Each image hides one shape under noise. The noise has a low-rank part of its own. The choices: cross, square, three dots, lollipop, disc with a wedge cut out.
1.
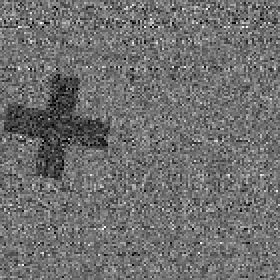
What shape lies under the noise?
cross
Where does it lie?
middle left
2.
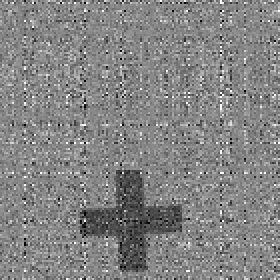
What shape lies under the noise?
cross
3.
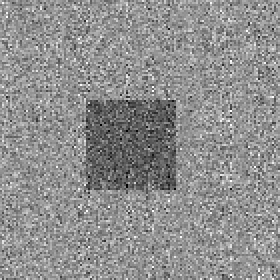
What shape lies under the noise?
square
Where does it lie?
centre
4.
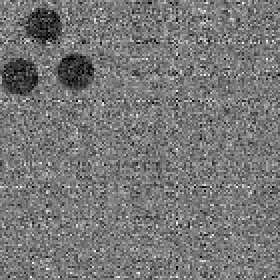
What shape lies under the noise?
three dots
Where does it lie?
top left
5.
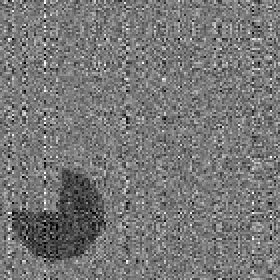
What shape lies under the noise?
disc with a wedge cut out
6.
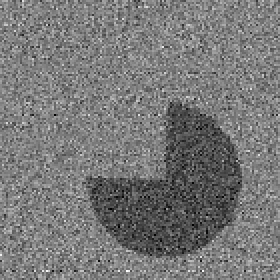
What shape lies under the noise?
disc with a wedge cut out
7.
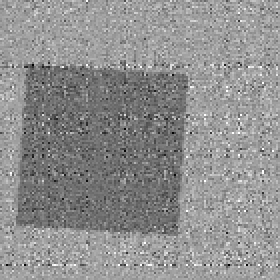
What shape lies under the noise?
square
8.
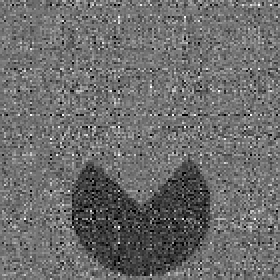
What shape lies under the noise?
disc with a wedge cut out
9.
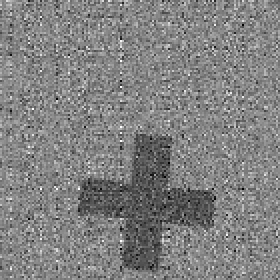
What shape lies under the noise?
cross
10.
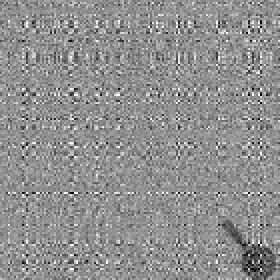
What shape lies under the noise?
lollipop
